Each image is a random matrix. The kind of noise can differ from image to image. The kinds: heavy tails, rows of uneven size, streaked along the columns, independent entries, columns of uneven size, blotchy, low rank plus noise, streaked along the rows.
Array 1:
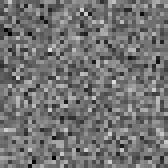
independent entries
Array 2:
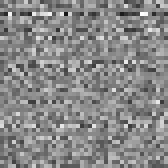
rows of uneven size
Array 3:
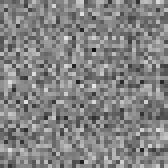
low rank plus noise
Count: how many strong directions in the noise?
three or four
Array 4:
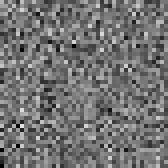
low rank plus noise
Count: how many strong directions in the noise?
two
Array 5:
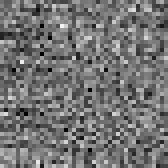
low rank plus noise
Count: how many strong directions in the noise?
two
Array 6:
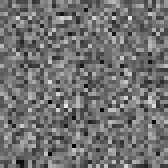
low rank plus noise
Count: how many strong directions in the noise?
five to eight
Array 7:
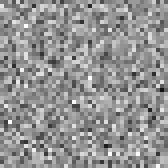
low rank plus noise
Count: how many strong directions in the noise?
five to eight
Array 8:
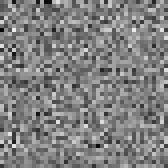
low rank plus noise
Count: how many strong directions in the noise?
two
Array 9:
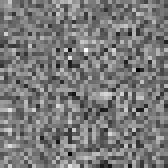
low rank plus noise
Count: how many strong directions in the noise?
two
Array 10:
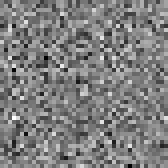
low rank plus noise
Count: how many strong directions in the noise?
two
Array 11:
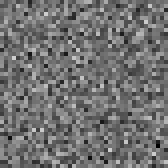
independent entries
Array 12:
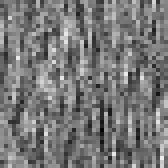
streaked along the columns
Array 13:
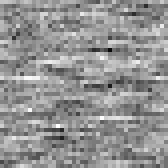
streaked along the rows
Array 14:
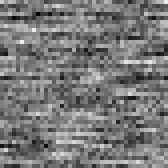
streaked along the rows
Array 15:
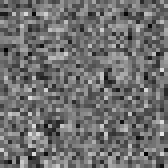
low rank plus noise
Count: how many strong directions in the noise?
two
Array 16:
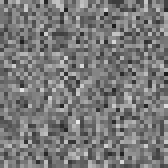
low rank plus noise
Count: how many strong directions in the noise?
three or four
